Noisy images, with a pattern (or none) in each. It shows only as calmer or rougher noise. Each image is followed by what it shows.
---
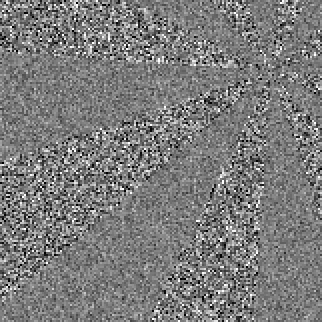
spokes from one point
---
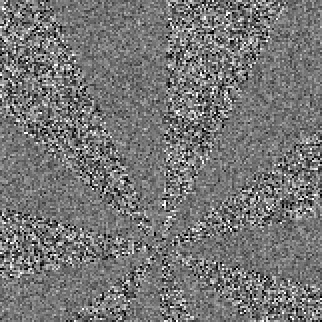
spokes from one point
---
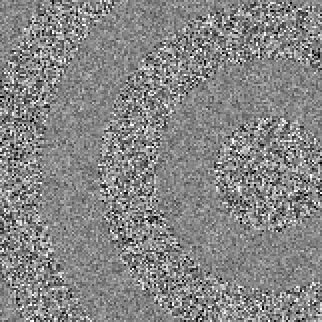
rings round one point
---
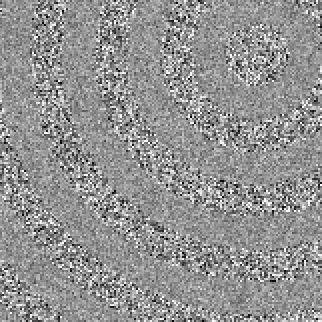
rings round one point
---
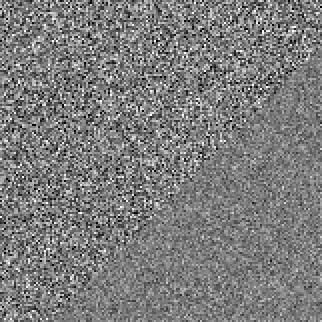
a sharp edge
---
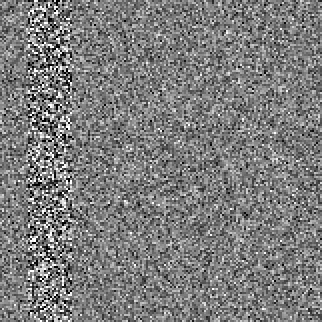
one vertical stripe
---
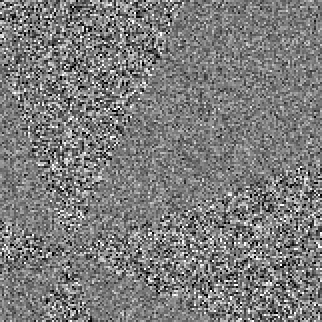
spokes from one point
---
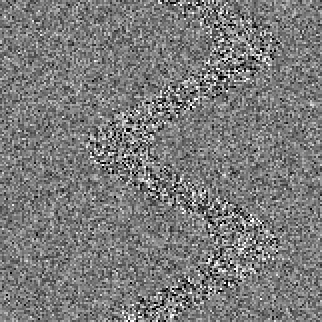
a wavy band
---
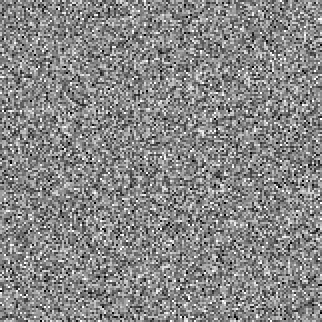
only noise
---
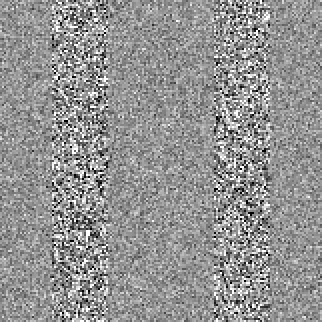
vertical stripes
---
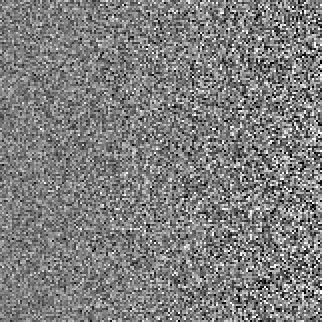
a smooth slope
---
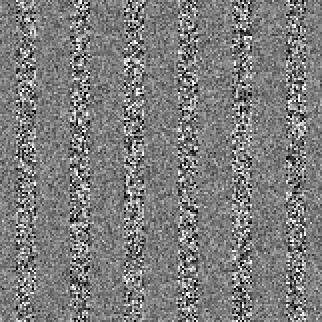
vertical stripes
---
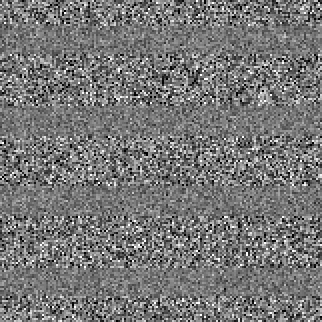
horizontal stripes
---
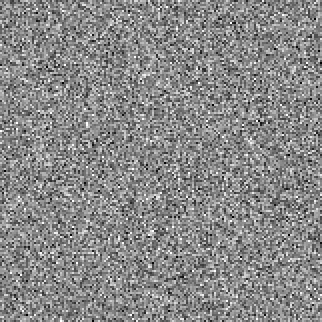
only noise
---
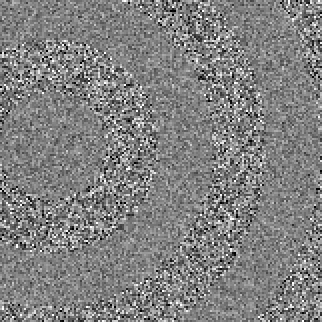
rings round one point
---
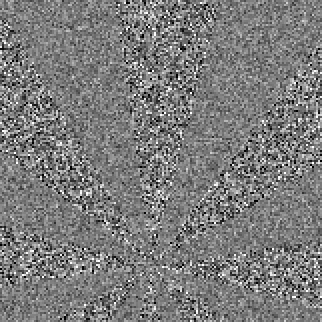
spokes from one point
